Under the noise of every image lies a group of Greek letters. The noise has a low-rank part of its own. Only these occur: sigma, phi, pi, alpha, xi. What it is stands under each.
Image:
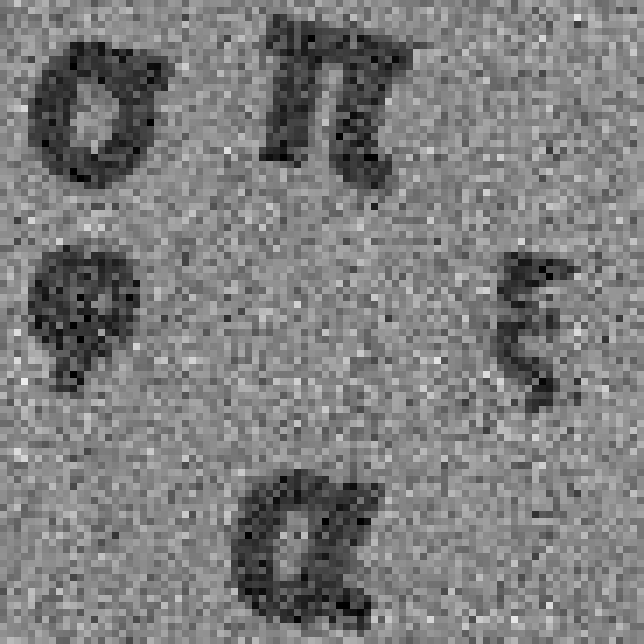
top left: sigma; top middle: pi; middle left: phi; middle right: xi; bottom middle: alpha
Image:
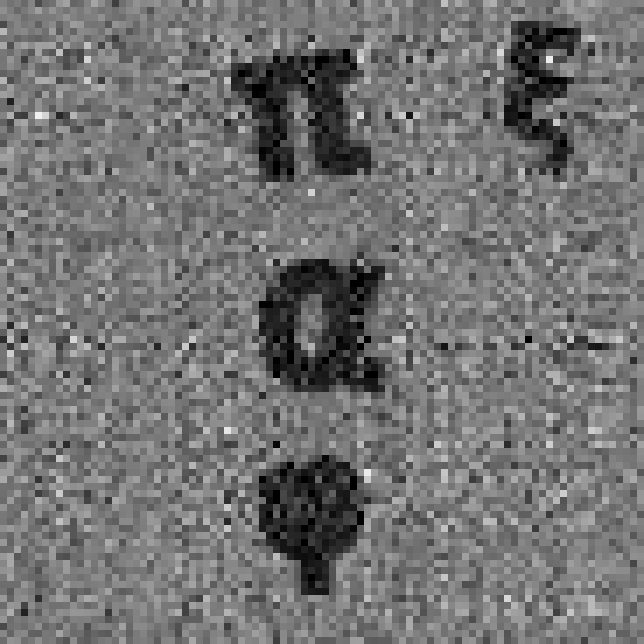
top middle: pi; top right: xi; centre: alpha; bottom middle: phi
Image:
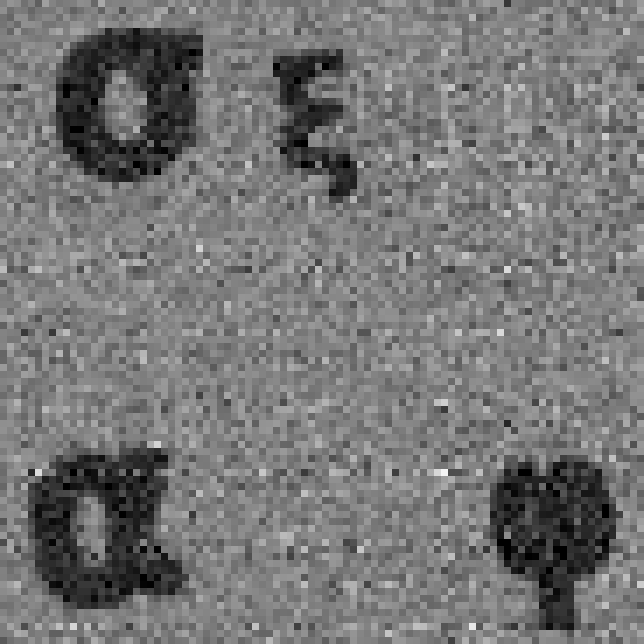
top left: sigma; top middle: xi; bottom left: alpha; bottom right: phi
